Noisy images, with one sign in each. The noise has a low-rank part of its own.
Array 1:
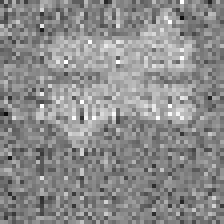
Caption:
light not-equal sign
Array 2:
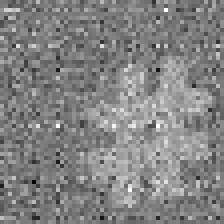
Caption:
light hash sign
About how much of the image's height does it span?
two thirds
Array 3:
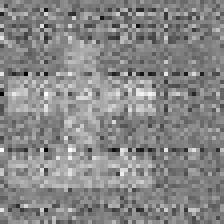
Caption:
light plus-minus sign
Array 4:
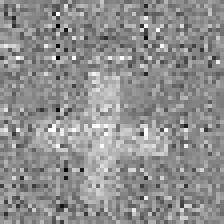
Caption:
light plus sign
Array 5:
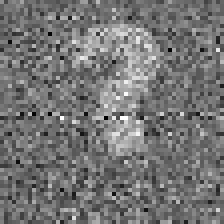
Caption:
light question mark
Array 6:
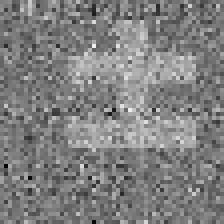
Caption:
light plus-minus sign
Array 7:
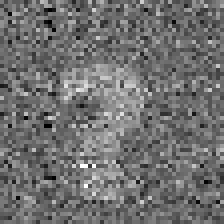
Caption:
light question mark
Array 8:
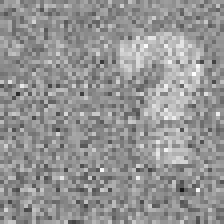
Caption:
light question mark
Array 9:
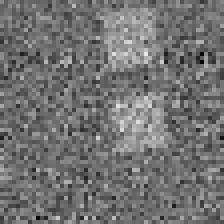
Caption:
light colon
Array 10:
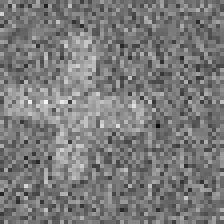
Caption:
light plus sign
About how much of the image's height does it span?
two thirds
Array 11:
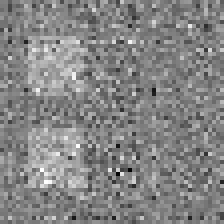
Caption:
light colon
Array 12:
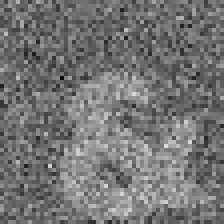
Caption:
light ampersand
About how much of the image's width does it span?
two thirds
